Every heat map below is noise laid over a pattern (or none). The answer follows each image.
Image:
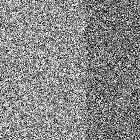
a sharp edge
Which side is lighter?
left
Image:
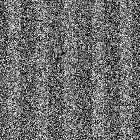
vertical stripes
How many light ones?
5
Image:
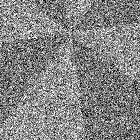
spokes from one point
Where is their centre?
top middle
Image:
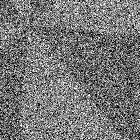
spokes from one point
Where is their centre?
top left
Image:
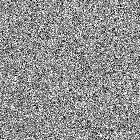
only noise
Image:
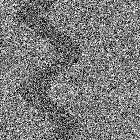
a wavy band
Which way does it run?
top to bottom
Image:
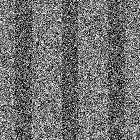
vertical stripes
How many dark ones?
3
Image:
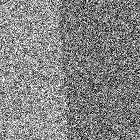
a sharp edge
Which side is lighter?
left
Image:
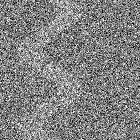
a wavy band
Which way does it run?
top to bottom
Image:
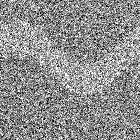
a wavy band
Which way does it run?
left to right
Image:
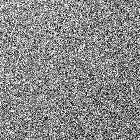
a smooth slope
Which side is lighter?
top left
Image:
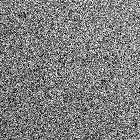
a smooth slope
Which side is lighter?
top right
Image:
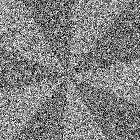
spokes from one point
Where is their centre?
centre
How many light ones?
5
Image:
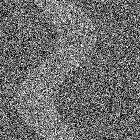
a wavy band
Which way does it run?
top to bottom
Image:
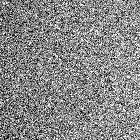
a smooth slope
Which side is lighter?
right
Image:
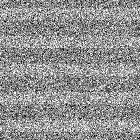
horizontal stripes
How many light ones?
5
